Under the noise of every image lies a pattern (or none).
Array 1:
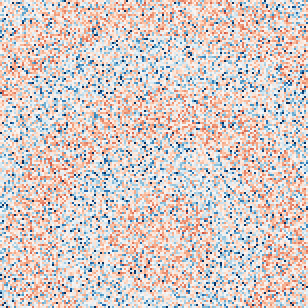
rings round one point
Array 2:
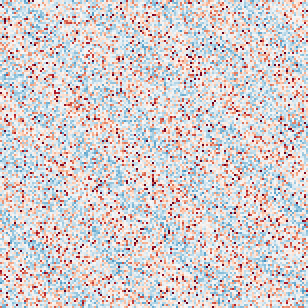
diagonal stripes
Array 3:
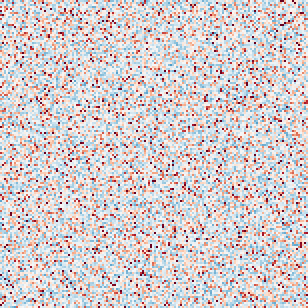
only noise
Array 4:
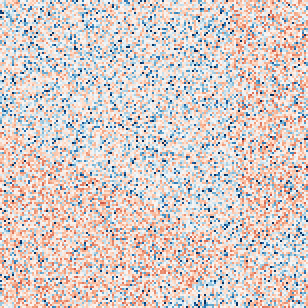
spokes from one point
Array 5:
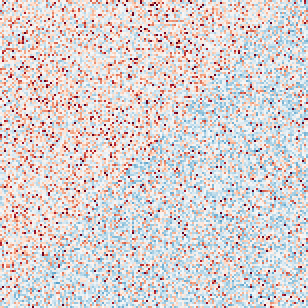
a sharp edge
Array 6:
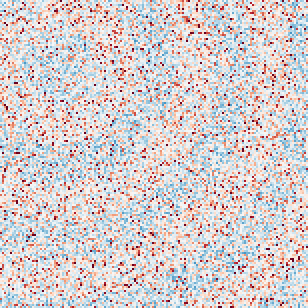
rings round one point
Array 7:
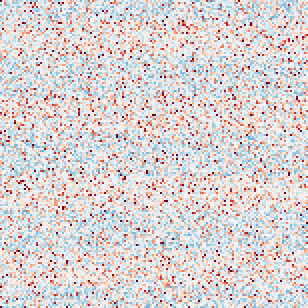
horizontal stripes
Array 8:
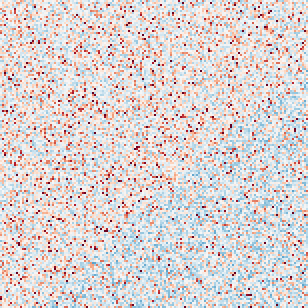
a sharp edge
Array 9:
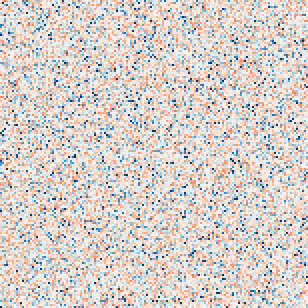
only noise
